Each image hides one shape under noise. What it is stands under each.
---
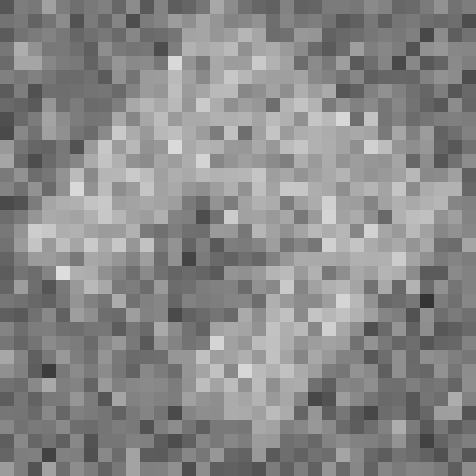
square with a notch
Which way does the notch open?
down and left
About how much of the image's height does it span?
nearly all
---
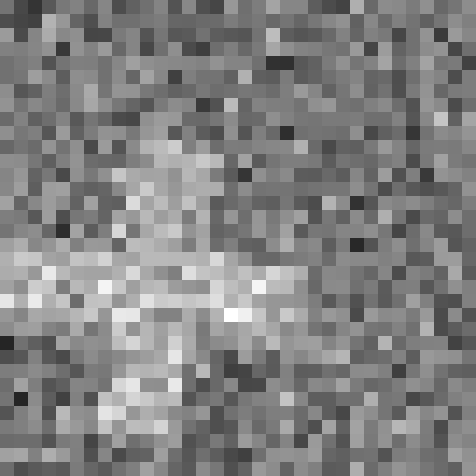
cross
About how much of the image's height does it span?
two thirds
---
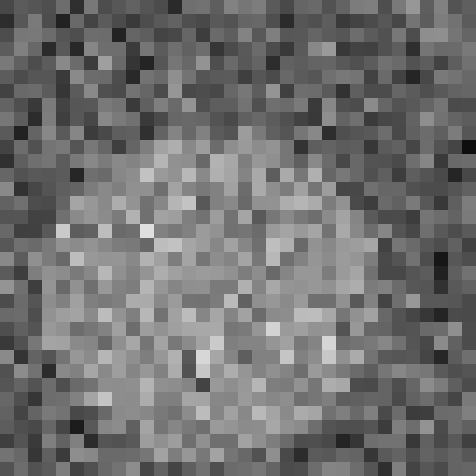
disc
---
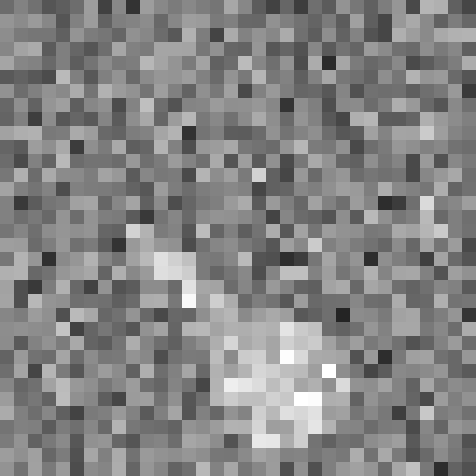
lollipop
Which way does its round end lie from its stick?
down and right
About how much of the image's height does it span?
half
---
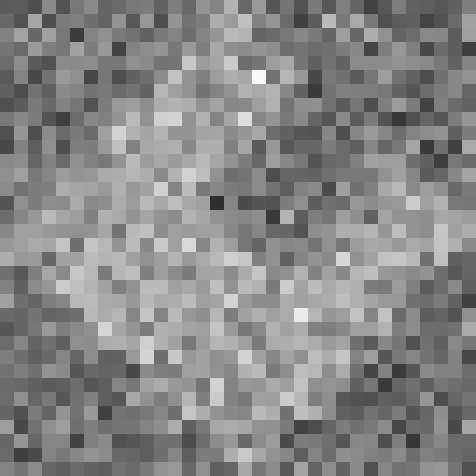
square with a notch
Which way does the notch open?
up and right
